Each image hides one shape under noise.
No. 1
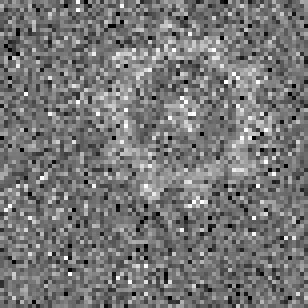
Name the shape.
gear
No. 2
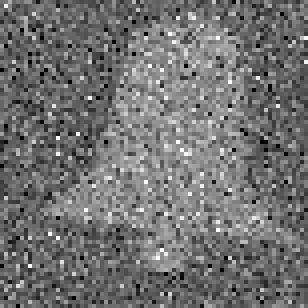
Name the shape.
bell
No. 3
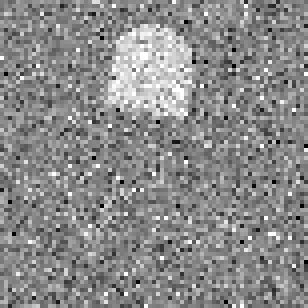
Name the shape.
ghost
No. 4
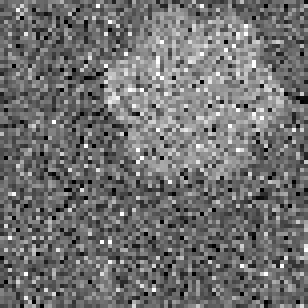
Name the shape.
flower
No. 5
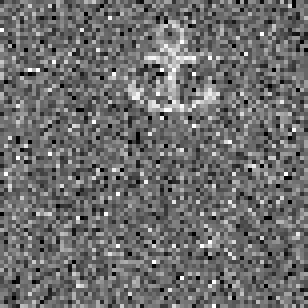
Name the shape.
anchor
